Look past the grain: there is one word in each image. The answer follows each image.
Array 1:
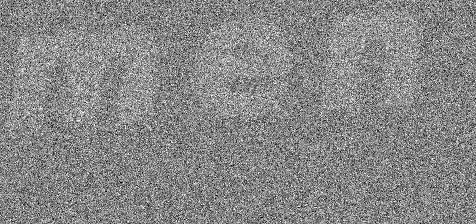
men
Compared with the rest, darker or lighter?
lighter
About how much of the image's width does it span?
nearly all
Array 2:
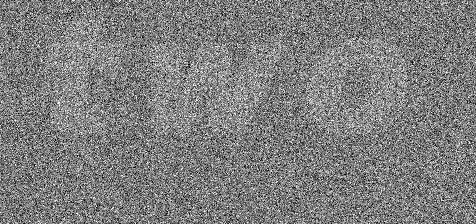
two
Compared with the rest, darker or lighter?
lighter
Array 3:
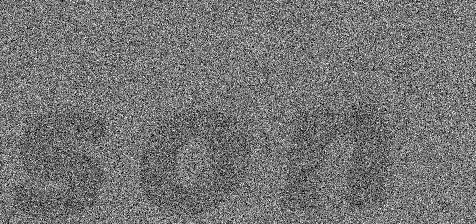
son
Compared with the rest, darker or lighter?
darker
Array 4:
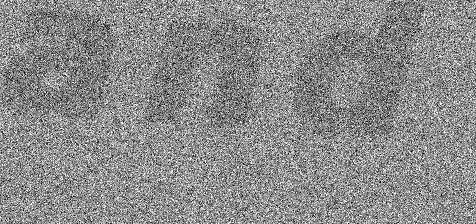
and
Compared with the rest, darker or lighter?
darker
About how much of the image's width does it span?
nearly all
